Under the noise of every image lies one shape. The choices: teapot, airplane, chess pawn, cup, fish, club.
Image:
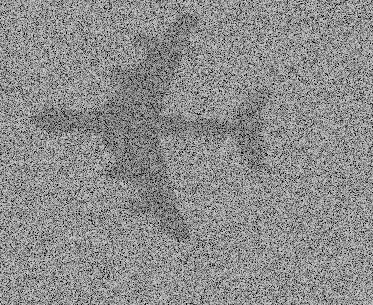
airplane
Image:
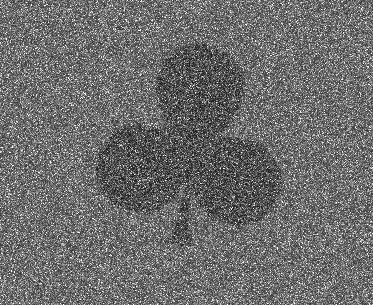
club
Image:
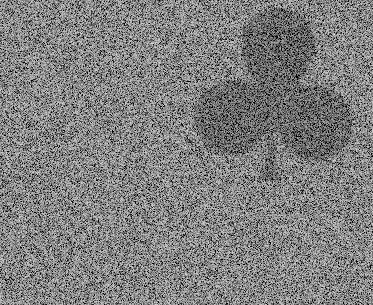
club
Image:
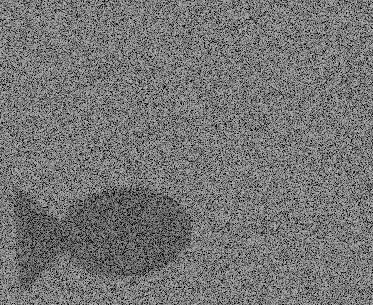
fish
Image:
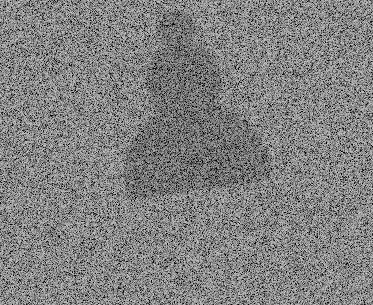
chess pawn
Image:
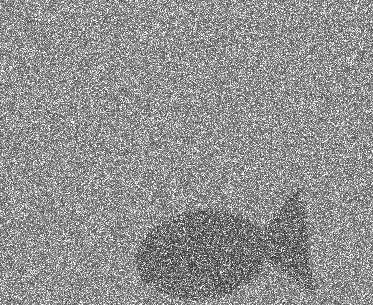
fish
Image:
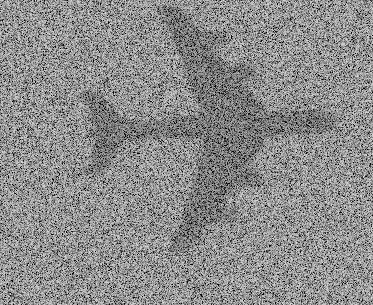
airplane
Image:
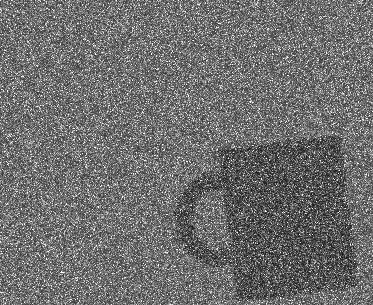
cup
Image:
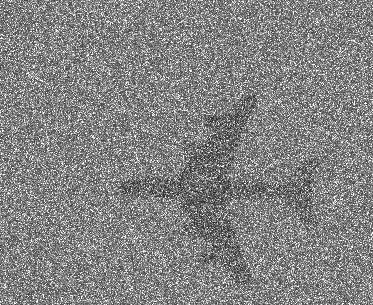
airplane
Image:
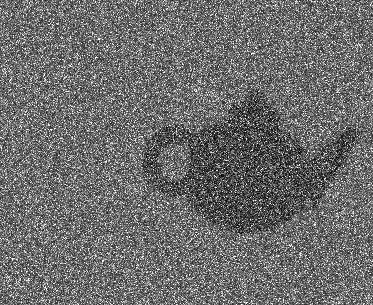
teapot
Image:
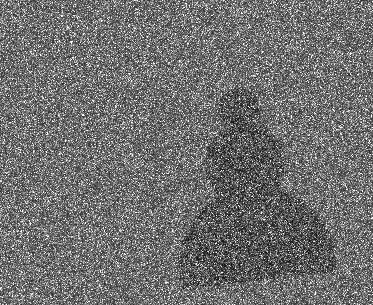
chess pawn
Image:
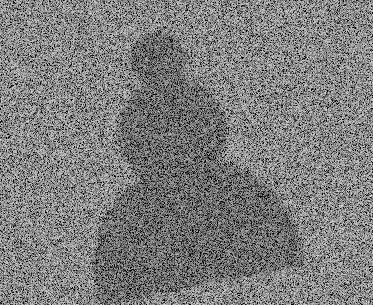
chess pawn
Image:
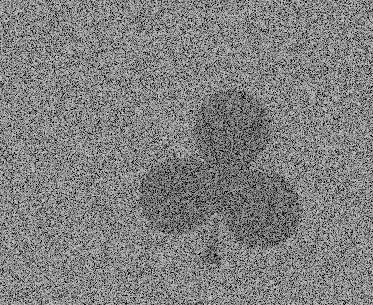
club
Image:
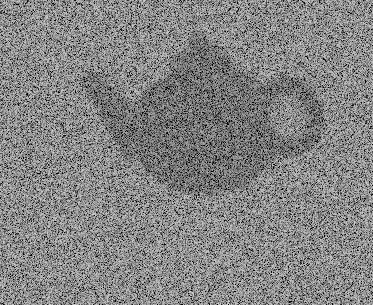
teapot
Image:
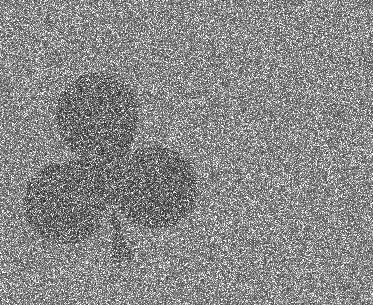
club
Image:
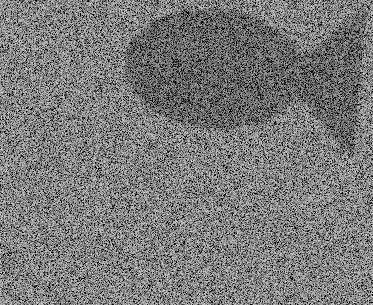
fish
